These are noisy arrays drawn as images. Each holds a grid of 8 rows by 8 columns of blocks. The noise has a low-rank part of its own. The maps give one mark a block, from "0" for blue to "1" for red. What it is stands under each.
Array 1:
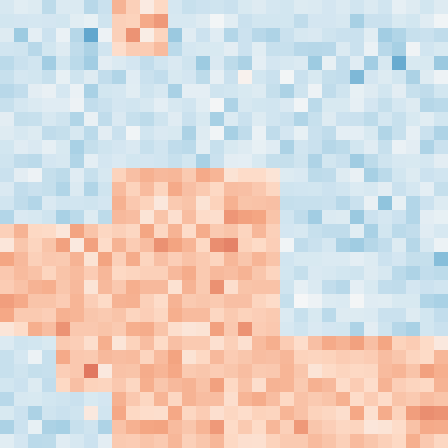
00100000
00000000
00000000
00111000
11111000
11111000
01111111
00111111
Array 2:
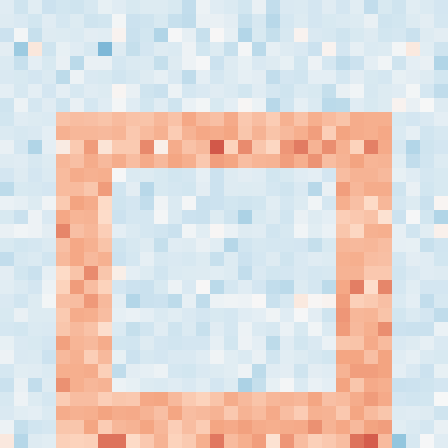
00000000
00000000
01111110
01000010
01000010
01000010
01000010
01111110
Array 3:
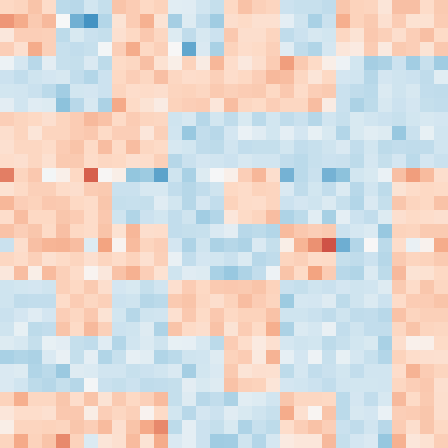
10101011
00111100
11100000
11001001
11100101
01011001
00001001
11100101
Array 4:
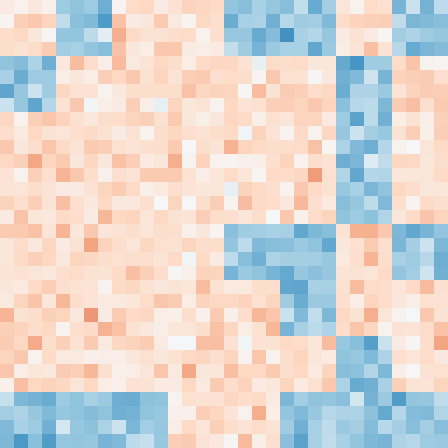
10110010
01111101
11111101
11111101
11110010
11111011
11111101
00011000
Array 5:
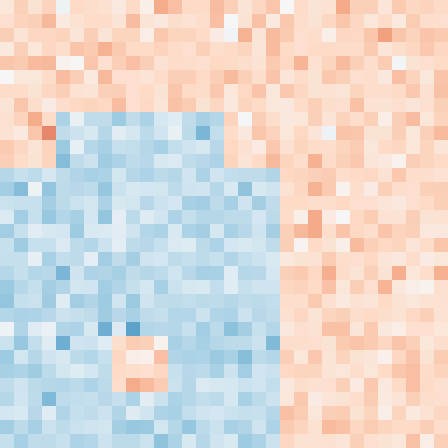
11111111
11111111
10001111
00000111
00000111
00000111
00100111
00000111
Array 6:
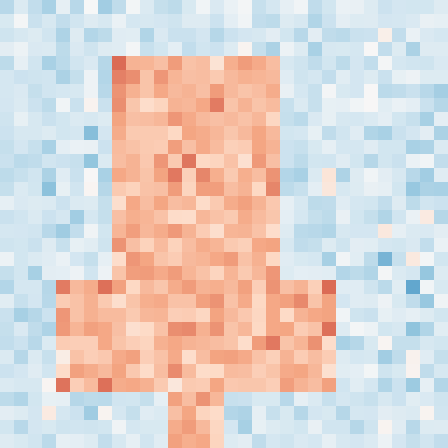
00000000
00111000
00111000
00111000
00111000
01111100
01111100
00010000
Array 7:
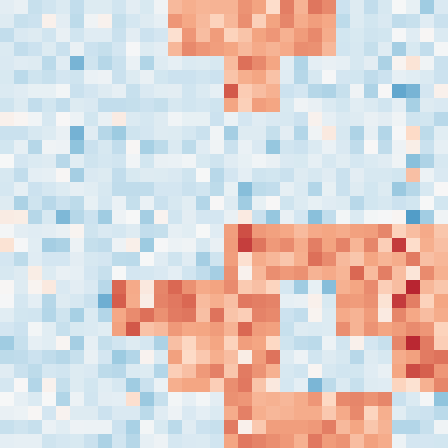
00011100
00001000
00000000
00000000
00001111
00111011
00011001
00001110
